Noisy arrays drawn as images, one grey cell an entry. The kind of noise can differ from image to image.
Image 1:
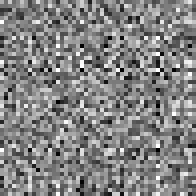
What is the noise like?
low rank plus noise
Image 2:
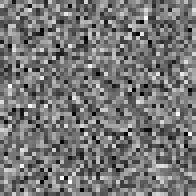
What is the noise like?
independent entries
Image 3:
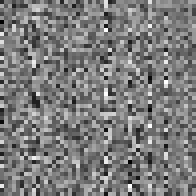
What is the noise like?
columns of uneven size
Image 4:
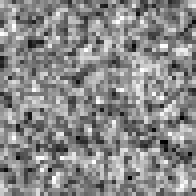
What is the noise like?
blotchy
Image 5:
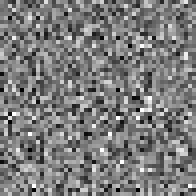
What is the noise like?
low rank plus noise
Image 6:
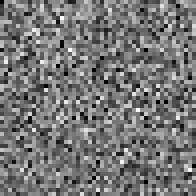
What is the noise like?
independent entries
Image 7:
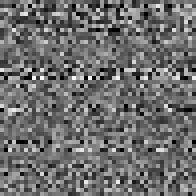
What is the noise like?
rows of uneven size
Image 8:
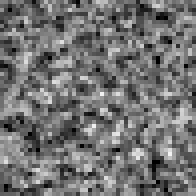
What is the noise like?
blotchy
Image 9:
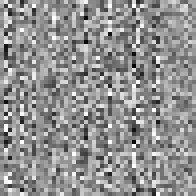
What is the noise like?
columns of uneven size
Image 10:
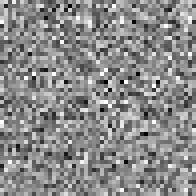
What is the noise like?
low rank plus noise
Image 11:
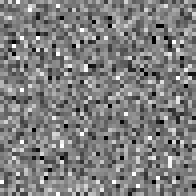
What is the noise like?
heavy tails
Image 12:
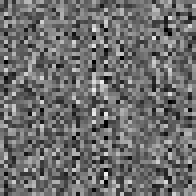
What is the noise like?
columns of uneven size
